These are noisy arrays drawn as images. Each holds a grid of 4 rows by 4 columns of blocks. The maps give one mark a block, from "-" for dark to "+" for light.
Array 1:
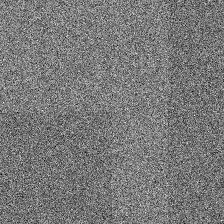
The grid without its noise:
+++-
+++-
--+-
--+-
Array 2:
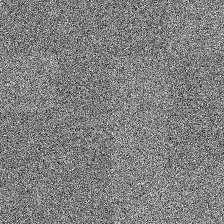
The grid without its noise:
---+
+-+-
--+-
--++
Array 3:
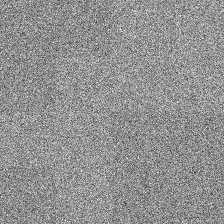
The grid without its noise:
--++
-+++
++--
-+--
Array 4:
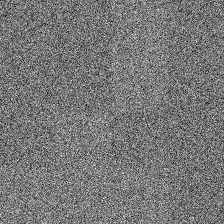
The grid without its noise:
--+-
--+-
-+--
+++-
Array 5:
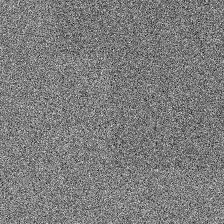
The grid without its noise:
+---
++--
++--
++++
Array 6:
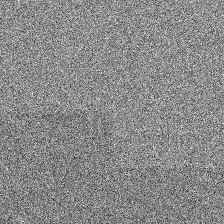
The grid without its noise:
++++
++++
--++
----
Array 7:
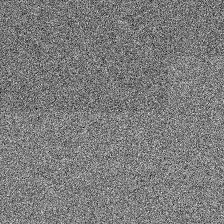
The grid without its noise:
----
---+
++++
++++
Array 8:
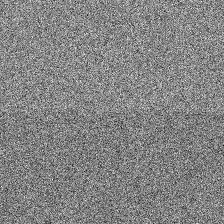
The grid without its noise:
++++
++++
----
----
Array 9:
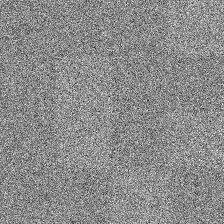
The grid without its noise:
---+
-+--
-+-+
--+-
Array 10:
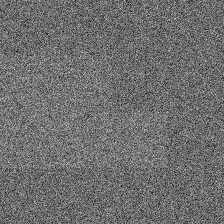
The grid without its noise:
----
++--
+++-
----
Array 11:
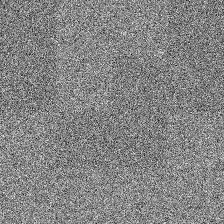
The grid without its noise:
-++-
-+--
+--+
++++
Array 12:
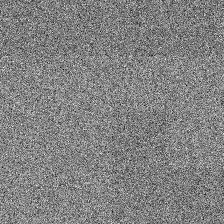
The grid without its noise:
----
++++
++-+
++--
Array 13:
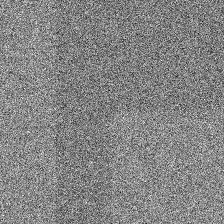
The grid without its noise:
+---
+---
+-++
+-++
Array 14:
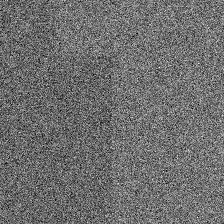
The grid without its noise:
-+++
--++
--++
--++
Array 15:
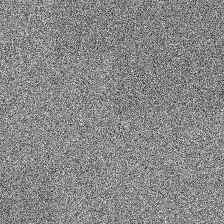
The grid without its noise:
+---
++--
++++
-+++
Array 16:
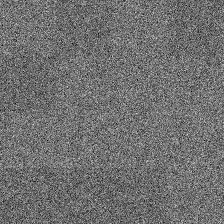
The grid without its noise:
+-+-
-+++
++++
---+
